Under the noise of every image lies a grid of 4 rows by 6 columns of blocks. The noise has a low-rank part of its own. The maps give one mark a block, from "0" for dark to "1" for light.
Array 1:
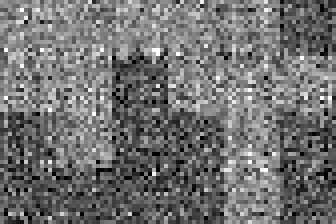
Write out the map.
111110
110111
010010
000010
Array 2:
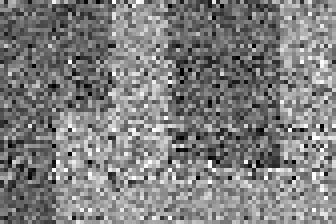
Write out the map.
001001
001001
011001
011111
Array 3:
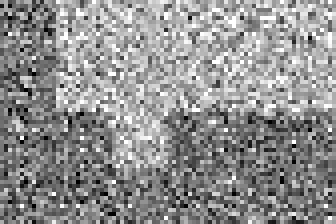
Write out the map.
011111
011111
001000
000000
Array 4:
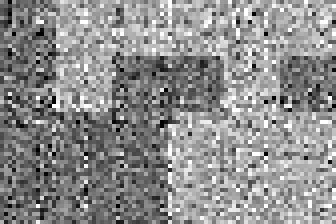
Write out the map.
011111
010010
000111
000111
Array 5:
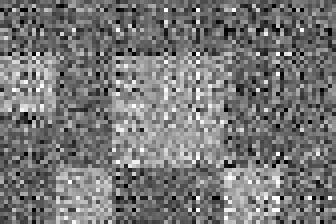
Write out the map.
000000
101100
001100
010010
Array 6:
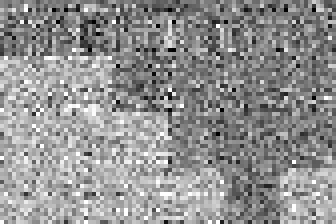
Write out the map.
000000
110000
111000
111101
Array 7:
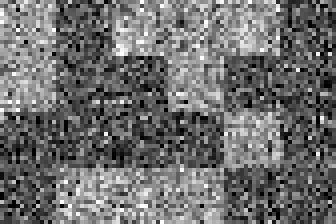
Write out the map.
101110
100100
000010
011100
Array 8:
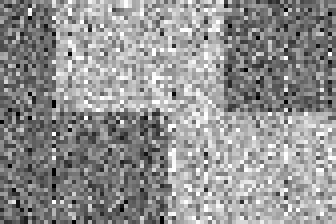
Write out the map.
011100
011100
000111
000111
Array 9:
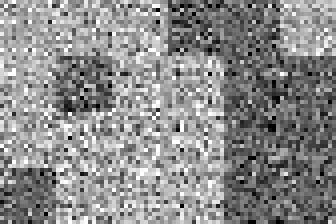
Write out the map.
111001
101100
111100
011100
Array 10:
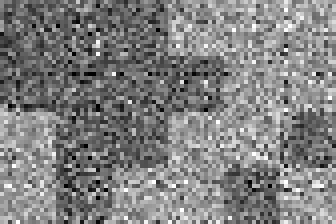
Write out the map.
000111
000011
100110
101101
